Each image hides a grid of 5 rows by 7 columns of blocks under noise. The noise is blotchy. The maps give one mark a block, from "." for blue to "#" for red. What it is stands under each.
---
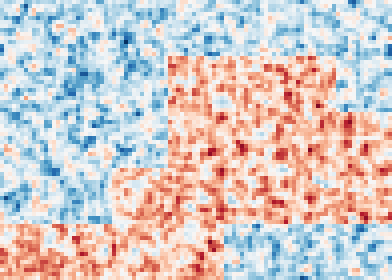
. . . . . . .
. . . # # # .
. . . # # # #
. . # # # # #
# # # # . . .
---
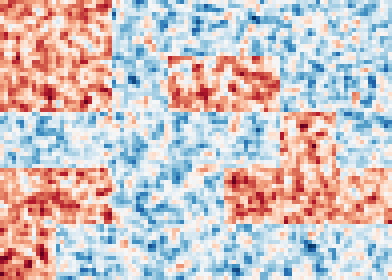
# # . . . . .
# # . # # . .
. . . . . # .
# # . . # # #
# . . . . . .
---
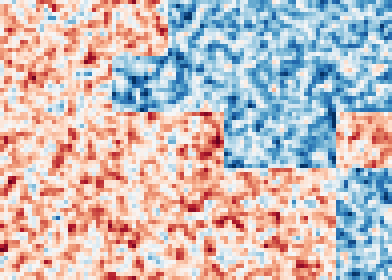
# # # . . . .
# # . . . . .
# # # # . . #
# # # # # # .
# # # # # # .
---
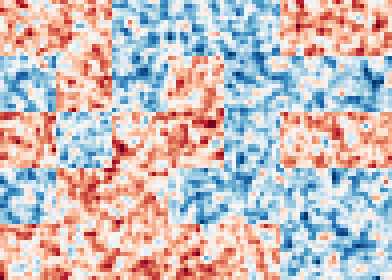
# # . . . # #
. # . # . . .
# . # # . # #
. # # . . . .
# # # # # . .
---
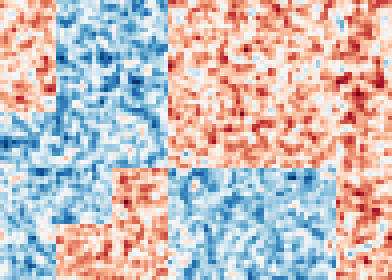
# . . # # # #
# . . # # # #
. . . # # # #
. . # . . . #
. # # . . . #
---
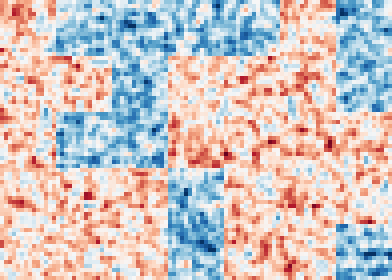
# . . . . # .
# # . # # # .
# . . # # # #
# # # . # # #
# # # . # # .
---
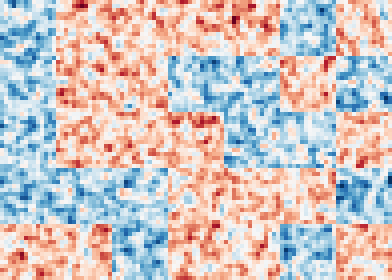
. # # # # . #
. # # . . # .
. # # # . . #
. . . # # # .
# # . # # . #
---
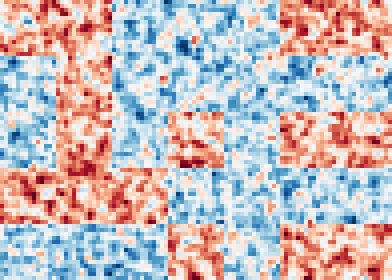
# # . . . # #
. # . . . . .
. # . # . # #
# # # . . . .
. . . # . # #
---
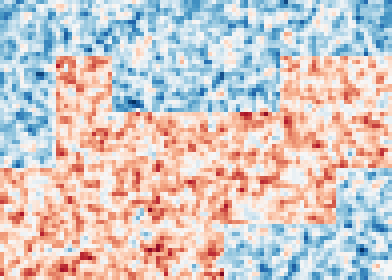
. . . . . . .
. # . . . # #
. # # # # # #
# # # # # # .
# # # # . . .
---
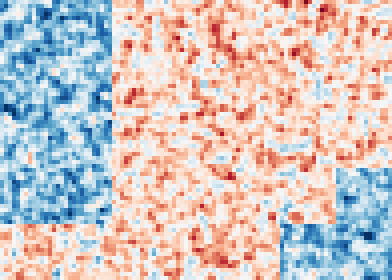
. . # # # # #
. . # # # # #
. . # # # # #
. . # # # # .
# # # # # . .
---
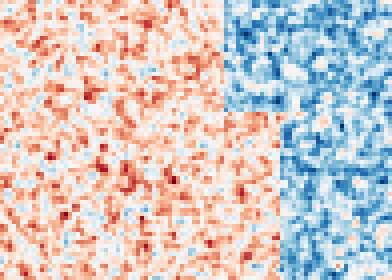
# # # # . . .
# # # # . . .
# # # # # . .
# # # # # . .
# # # # # . .
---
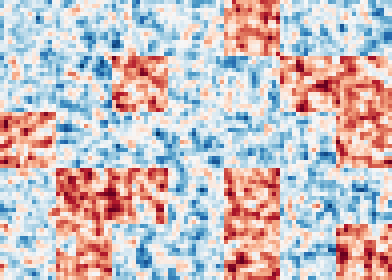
. . . . # . .
. . # . . # #
# . . . . . #
. # # . # . .
. # . . # . #
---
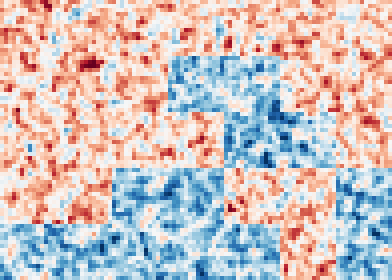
# # # # # # #
# # # . . # #
# # # # . . #
# # . . # # .
. . . . . # .
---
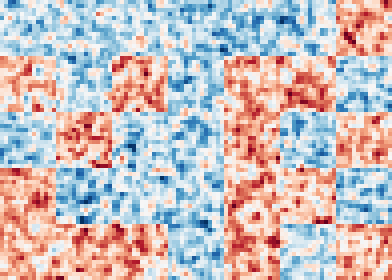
. . . . . . #
# . # . # # .
. # . . # . #
# . . . # # .
# # # . # . #
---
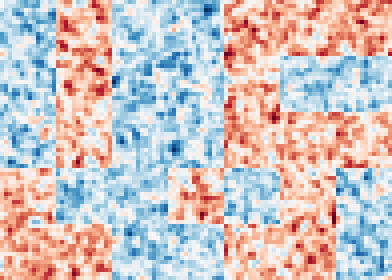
. # . . # # #
. # . . # . .
. # . . # # #
# . . # . # .
# # . . # # .
